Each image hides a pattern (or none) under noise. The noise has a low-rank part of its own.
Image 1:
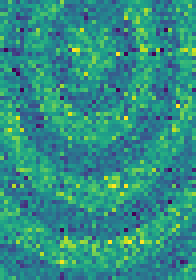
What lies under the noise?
rings round one point
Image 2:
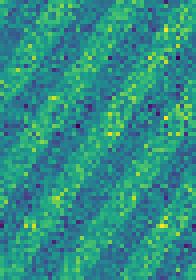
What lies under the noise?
diagonal stripes
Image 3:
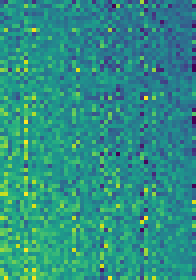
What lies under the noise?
a smooth slope
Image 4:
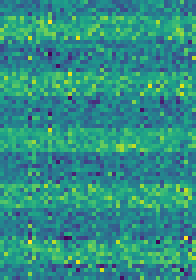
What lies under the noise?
horizontal stripes
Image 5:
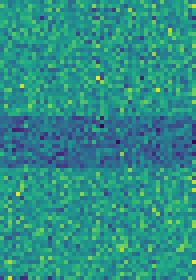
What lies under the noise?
one horizontal stripe
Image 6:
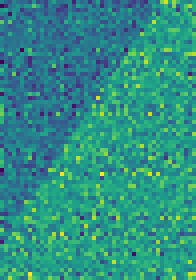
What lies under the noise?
a sharp edge
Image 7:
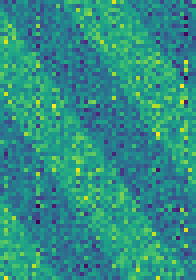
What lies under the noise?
diagonal stripes
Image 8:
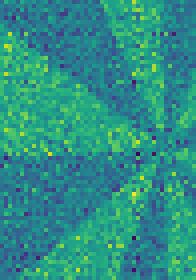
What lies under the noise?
spokes from one point
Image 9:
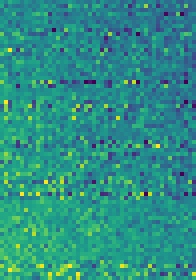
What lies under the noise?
a smooth slope
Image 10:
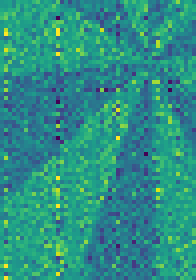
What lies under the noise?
spokes from one point
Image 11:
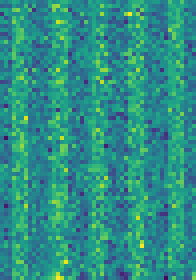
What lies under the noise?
vertical stripes
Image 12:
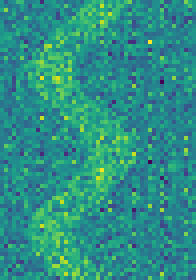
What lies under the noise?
a wavy band
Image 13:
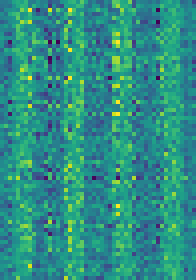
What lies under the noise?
vertical stripes
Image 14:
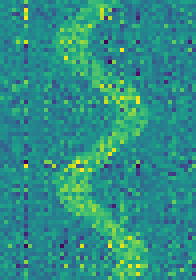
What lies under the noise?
a wavy band
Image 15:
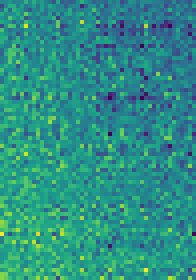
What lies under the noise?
a smooth slope
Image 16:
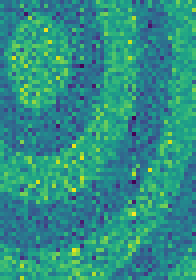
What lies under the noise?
rings round one point
